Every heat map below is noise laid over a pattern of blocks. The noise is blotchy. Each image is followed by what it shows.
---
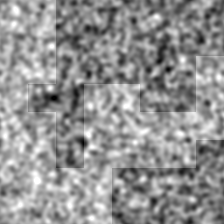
no symmetry
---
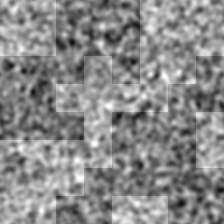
mirrored about the diagonal from the top left
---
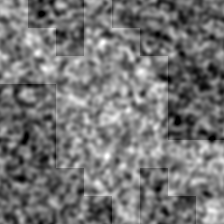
the same after a half turn
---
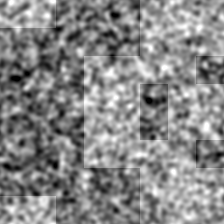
top and bottom mirror each other
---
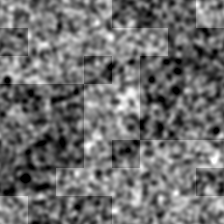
the same after a half turn
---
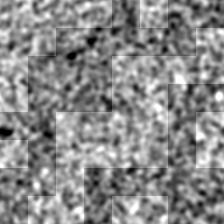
mirrored about the diagonal from the top left
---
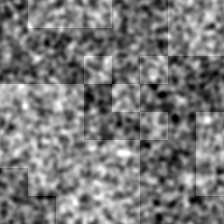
mirrored about the diagonal from the bottom left
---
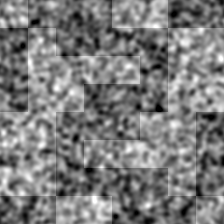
the same after a half turn
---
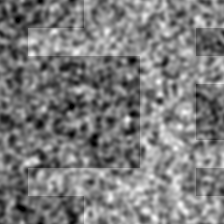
top and bottom mirror each other
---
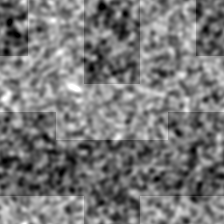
left and right mirror each other
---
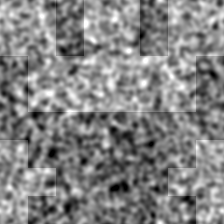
left and right mirror each other
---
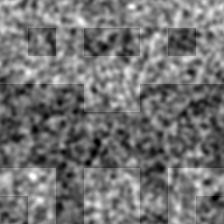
left and right mirror each other
